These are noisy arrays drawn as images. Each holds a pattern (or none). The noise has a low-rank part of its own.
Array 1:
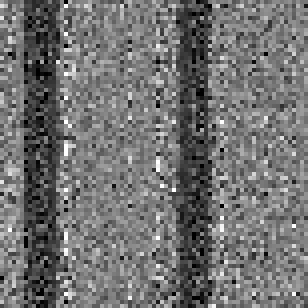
bands of columns
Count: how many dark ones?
2
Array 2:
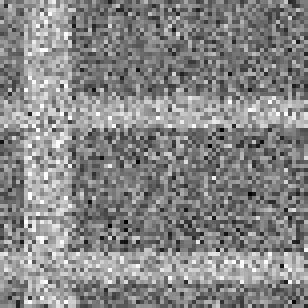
bands of rows crossing bands of columns
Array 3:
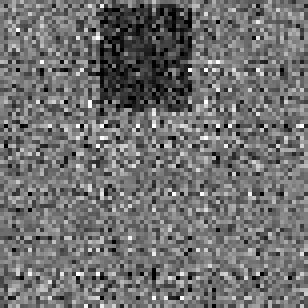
one block
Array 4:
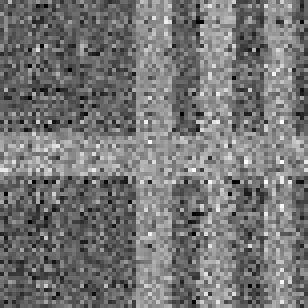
bands of rows crossing bands of columns
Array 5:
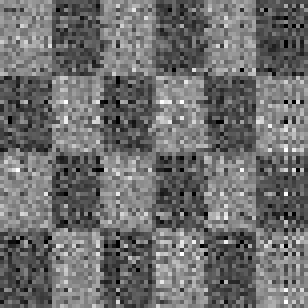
a checkerboard
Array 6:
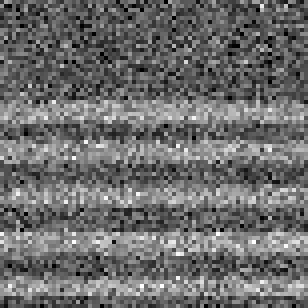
bands of rows
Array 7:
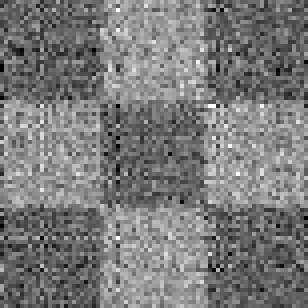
a checkerboard
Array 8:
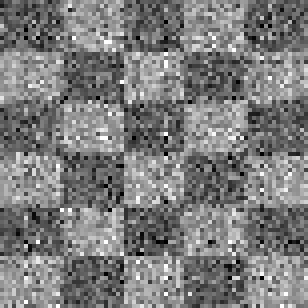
a checkerboard
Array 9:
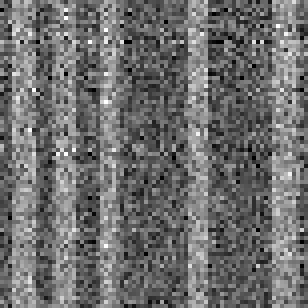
bands of columns
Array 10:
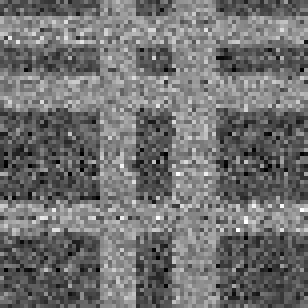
bands of rows crossing bands of columns
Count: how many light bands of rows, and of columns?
3 and 2
